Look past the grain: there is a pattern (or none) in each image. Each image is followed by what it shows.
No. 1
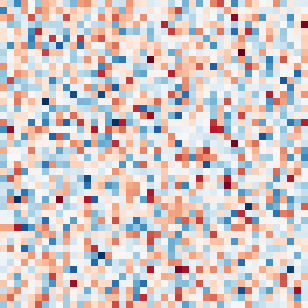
only noise
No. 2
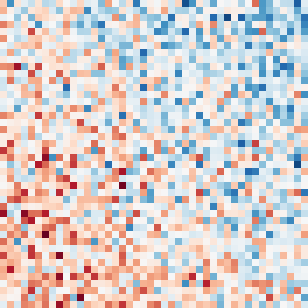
a smooth slope
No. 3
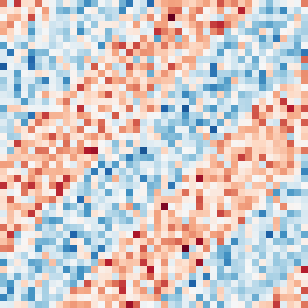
diagonal stripes
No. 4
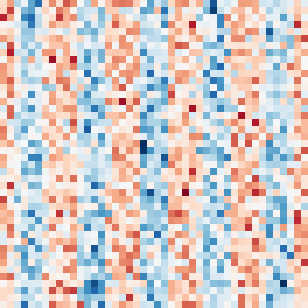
vertical stripes
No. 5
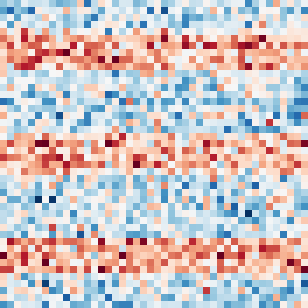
horizontal stripes
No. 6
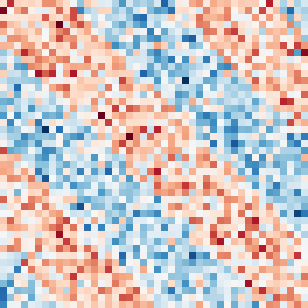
diagonal stripes
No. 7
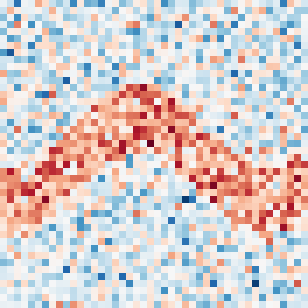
a wavy band
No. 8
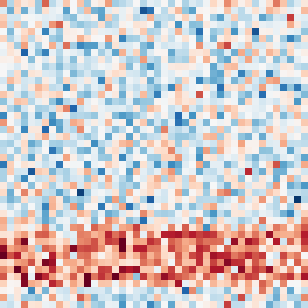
one horizontal stripe
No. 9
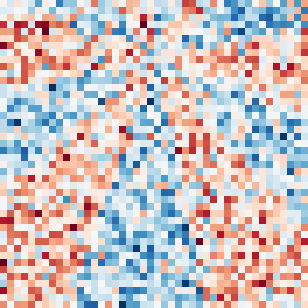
spokes from one point
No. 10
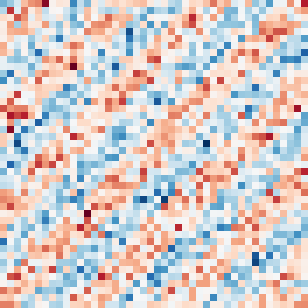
diagonal stripes
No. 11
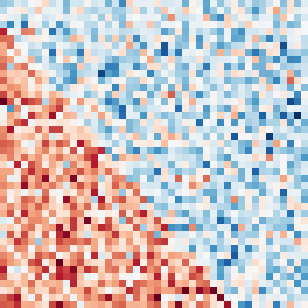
a sharp edge
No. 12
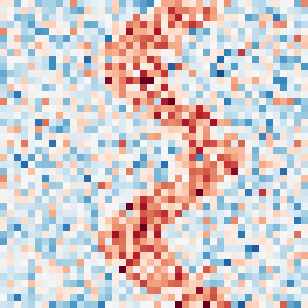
a wavy band
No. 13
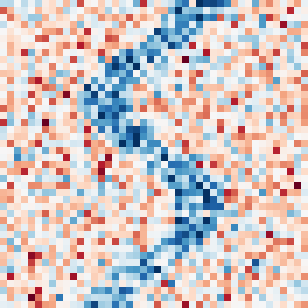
a wavy band
